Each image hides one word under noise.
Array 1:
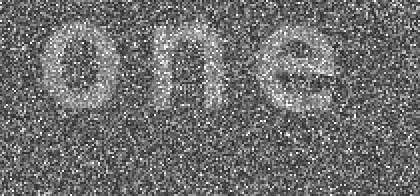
one
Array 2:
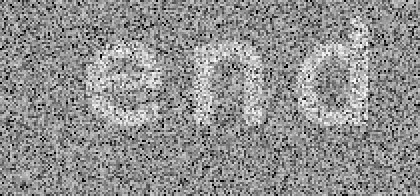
end
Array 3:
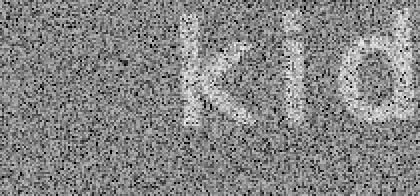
kid
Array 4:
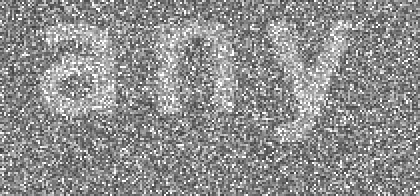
any
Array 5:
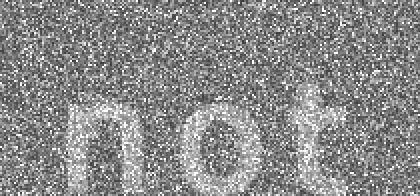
not
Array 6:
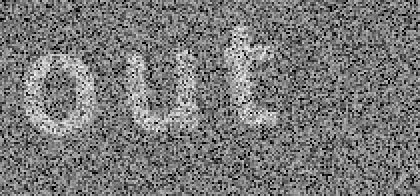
out
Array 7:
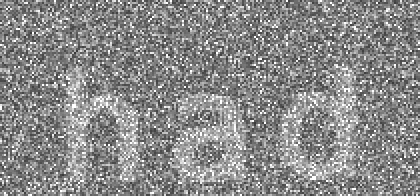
had
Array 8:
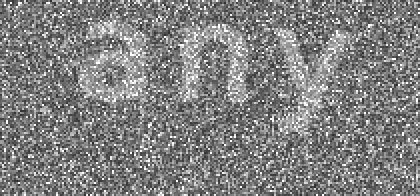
any
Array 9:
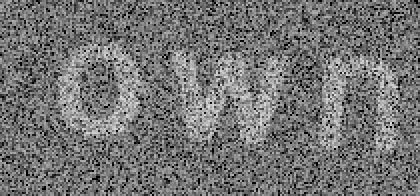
own
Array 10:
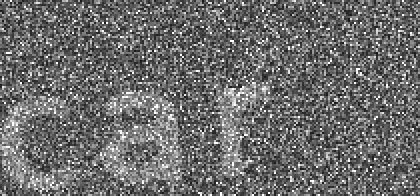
car
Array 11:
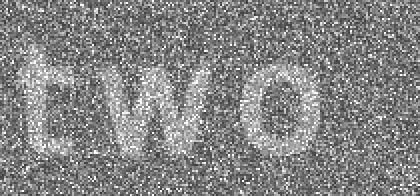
two
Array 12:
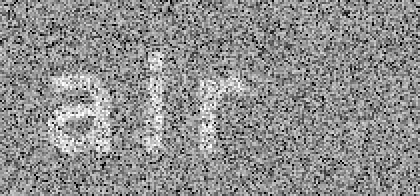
air
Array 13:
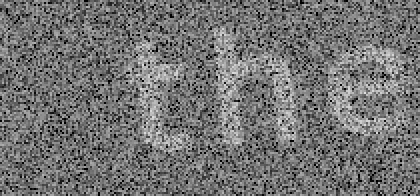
the
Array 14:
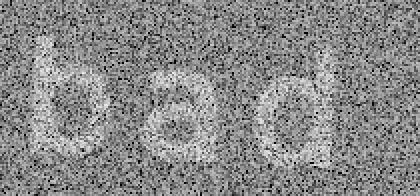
bad
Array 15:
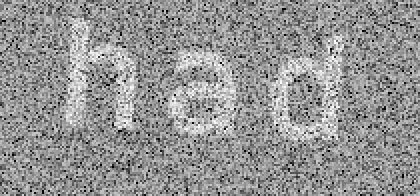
had
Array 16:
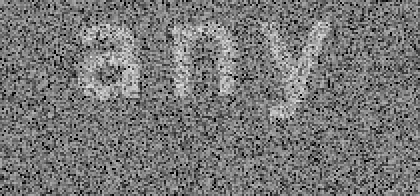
any
